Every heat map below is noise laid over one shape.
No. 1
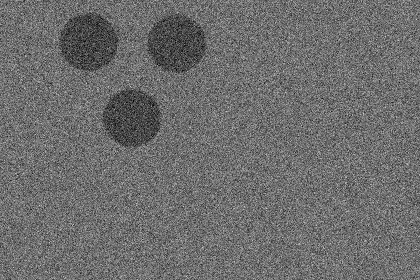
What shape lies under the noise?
three dots
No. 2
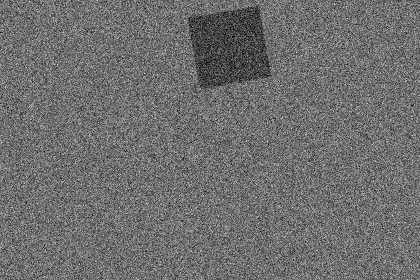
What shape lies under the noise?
square
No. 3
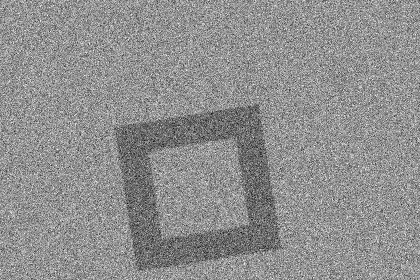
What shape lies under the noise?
square frame
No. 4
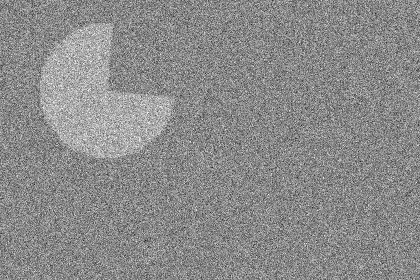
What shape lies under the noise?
disc with a wedge cut out
